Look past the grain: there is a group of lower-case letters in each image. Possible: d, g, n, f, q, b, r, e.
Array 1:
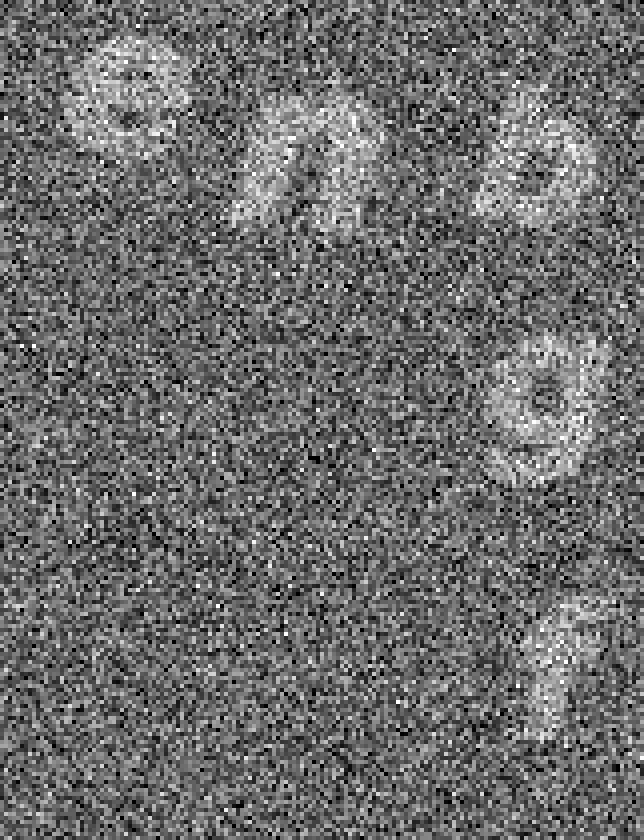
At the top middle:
n
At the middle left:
nothing
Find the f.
bottom right
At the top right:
b
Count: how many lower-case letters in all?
5
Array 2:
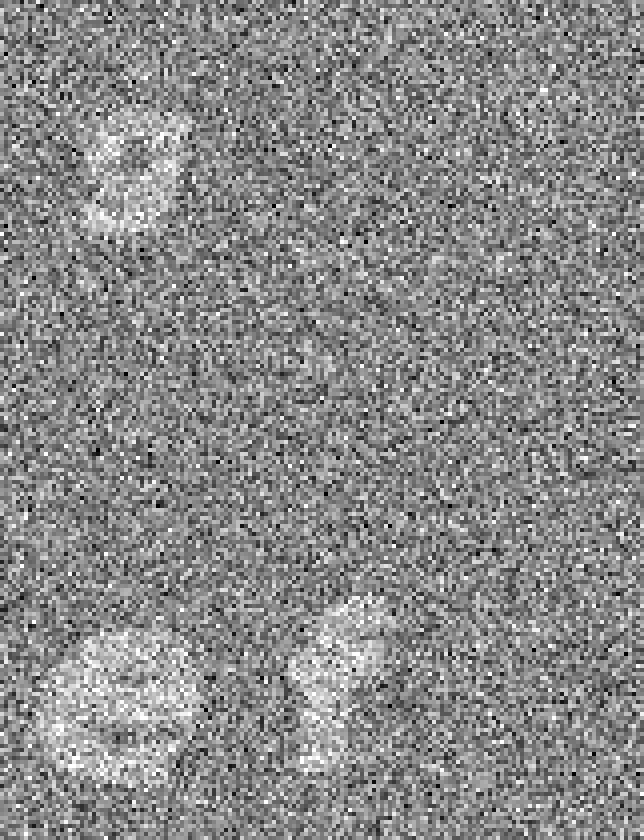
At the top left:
g
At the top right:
nothing
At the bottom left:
e
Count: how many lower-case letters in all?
3
